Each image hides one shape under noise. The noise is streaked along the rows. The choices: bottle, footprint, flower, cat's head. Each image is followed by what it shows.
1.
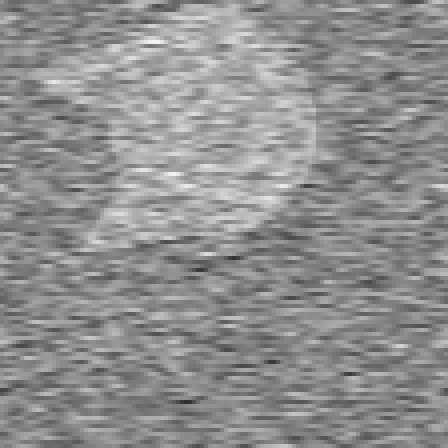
cat's head
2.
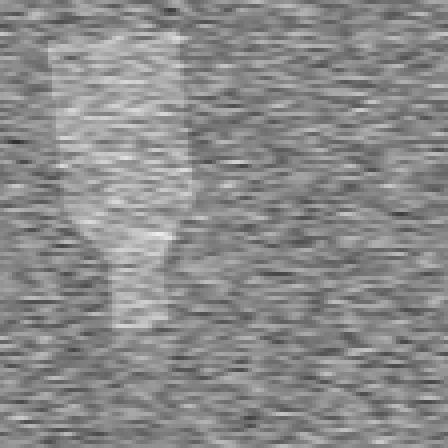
bottle
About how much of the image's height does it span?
two thirds
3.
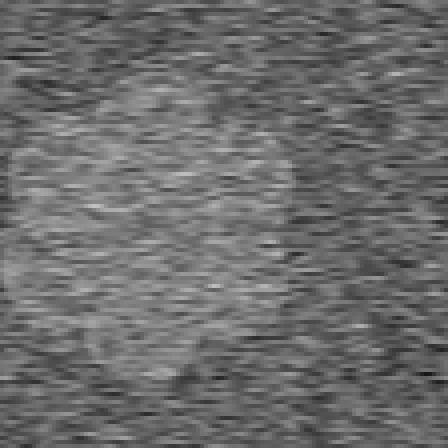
flower
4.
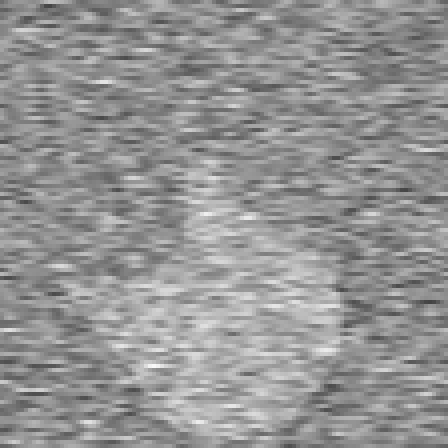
cat's head
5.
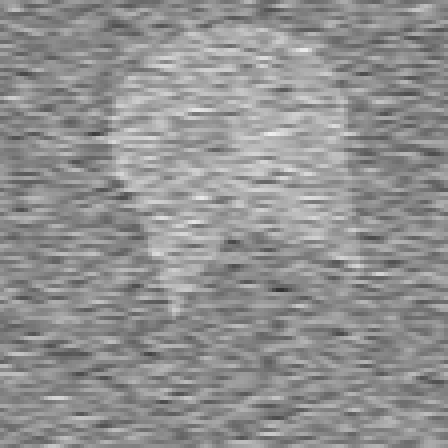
cat's head
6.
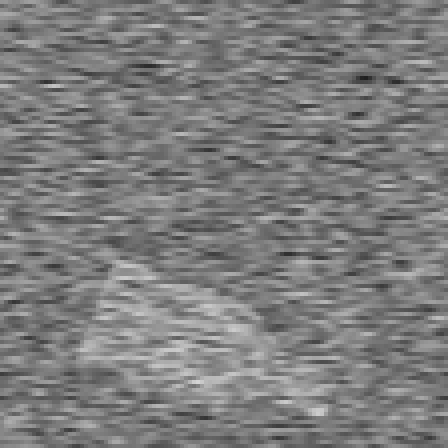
bottle
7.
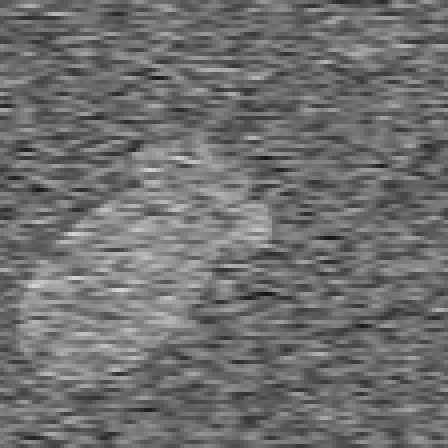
footprint
